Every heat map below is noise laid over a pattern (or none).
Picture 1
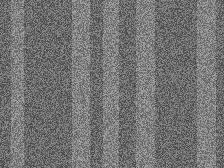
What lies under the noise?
bands of columns
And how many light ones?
5
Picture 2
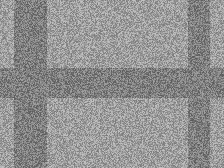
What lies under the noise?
bands of rows crossing bands of columns
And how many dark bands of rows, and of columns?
1 and 2
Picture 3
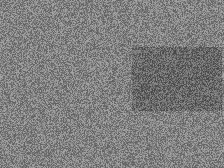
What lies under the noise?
one block
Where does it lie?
middle right
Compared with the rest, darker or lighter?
darker
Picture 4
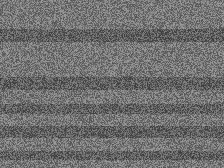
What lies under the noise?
bands of rows
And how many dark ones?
5
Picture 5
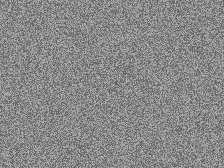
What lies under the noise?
only noise
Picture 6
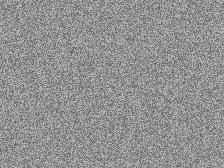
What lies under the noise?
only noise
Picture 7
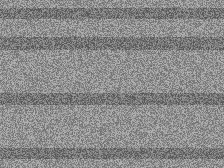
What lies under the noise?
bands of rows
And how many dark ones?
4
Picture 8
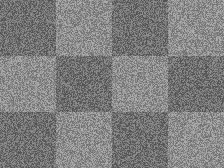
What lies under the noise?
a checkerboard
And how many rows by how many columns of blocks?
3 by 4
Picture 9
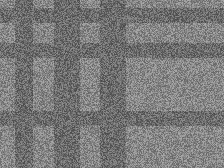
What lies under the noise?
bands of rows crossing bands of columns
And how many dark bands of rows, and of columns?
3 and 3
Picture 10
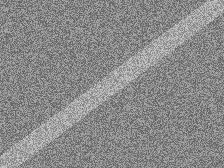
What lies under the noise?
a diagonal band
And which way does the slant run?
bottom left to top right
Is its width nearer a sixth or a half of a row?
a sixth
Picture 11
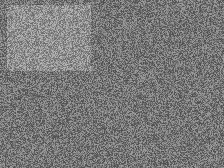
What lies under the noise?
one block
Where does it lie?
top left
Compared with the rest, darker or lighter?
lighter
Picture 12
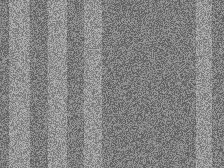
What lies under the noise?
bands of columns
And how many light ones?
4
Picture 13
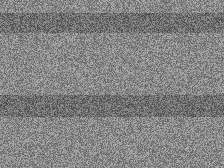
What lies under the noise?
bands of rows
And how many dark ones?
2
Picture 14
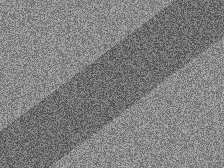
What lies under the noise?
a diagonal band
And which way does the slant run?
bottom left to top right
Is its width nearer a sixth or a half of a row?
a half
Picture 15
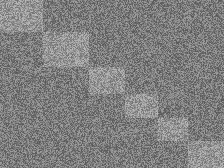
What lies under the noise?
blocks along the diagonal
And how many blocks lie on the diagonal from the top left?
6
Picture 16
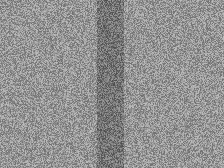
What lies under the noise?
one band of columns
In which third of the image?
middle
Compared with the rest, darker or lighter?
darker
